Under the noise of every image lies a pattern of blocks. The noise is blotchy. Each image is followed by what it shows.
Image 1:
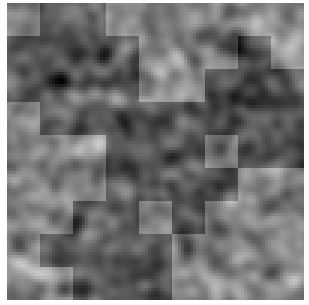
mirrored about the diagonal from the top left
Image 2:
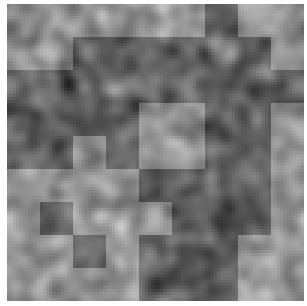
mirrored about the diagonal from the bottom left
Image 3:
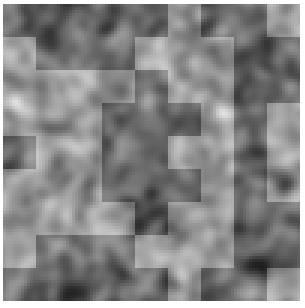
top and bottom mirror each other
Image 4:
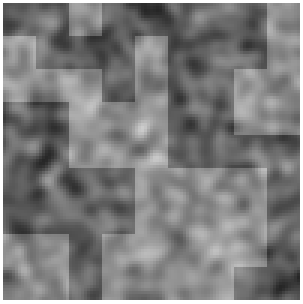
no symmetry
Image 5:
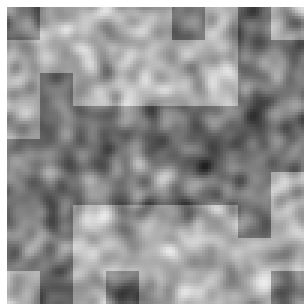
the same after a half turn
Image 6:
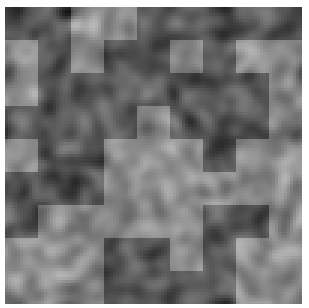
no symmetry
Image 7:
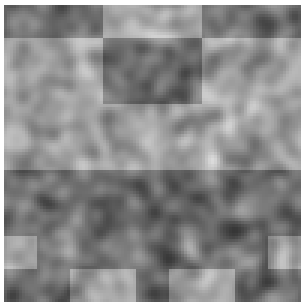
left and right mirror each other
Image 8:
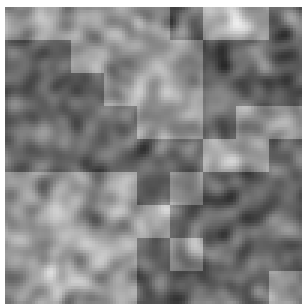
no symmetry
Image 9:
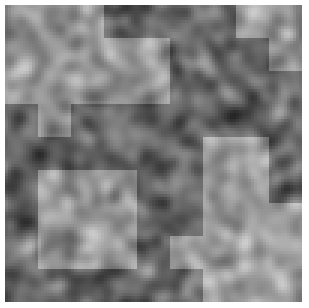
mirrored about the diagonal from the bottom left
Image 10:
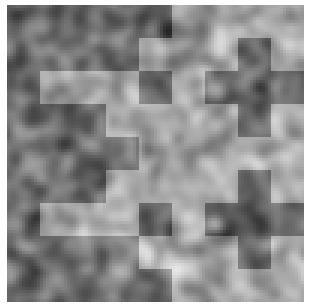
top and bottom mirror each other
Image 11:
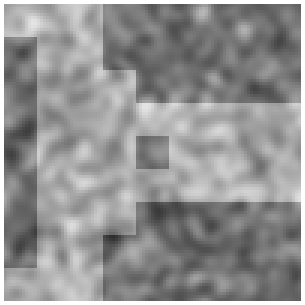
top and bottom mirror each other
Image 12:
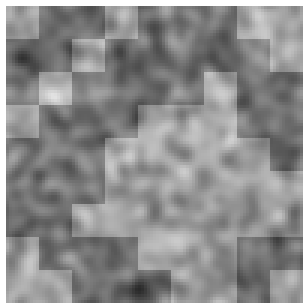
mirrored about the diagonal from the top left
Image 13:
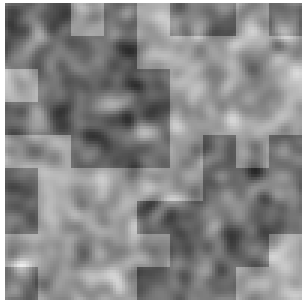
mirrored about the diagonal from the top left
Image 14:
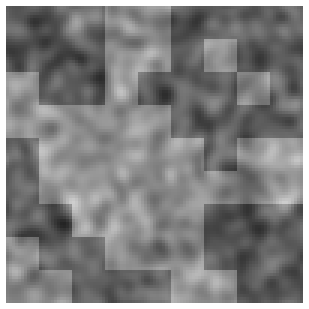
mirrored about the diagonal from the bottom left
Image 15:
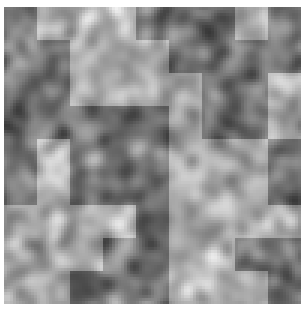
no symmetry
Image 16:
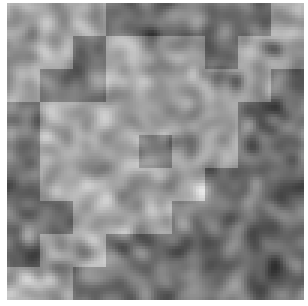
mirrored about the diagonal from the top left
